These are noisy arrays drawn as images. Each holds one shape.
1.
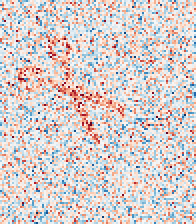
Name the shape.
pair of scissors
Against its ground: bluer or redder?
redder
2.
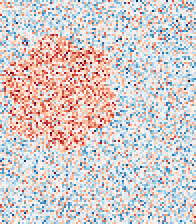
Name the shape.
flower
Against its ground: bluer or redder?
redder
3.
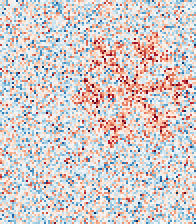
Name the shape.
snowflake
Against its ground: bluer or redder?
redder
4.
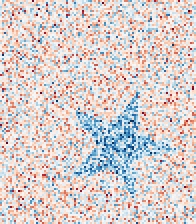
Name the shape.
star
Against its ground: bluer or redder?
bluer
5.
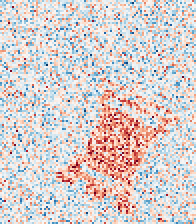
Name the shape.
chess rook
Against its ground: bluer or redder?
redder
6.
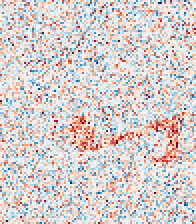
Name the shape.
musical note
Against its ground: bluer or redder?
redder
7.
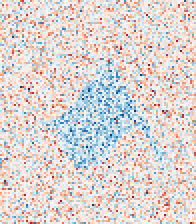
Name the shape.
flag
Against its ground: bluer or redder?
bluer
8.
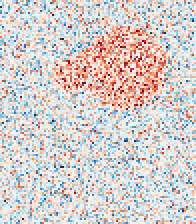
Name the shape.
light bulb
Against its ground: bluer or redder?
redder
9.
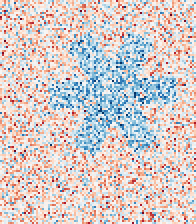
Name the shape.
asterisk
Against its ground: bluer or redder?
bluer
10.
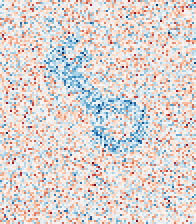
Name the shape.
key
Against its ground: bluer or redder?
bluer
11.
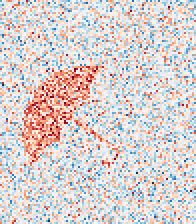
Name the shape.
umbrella
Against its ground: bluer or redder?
redder
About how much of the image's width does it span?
half
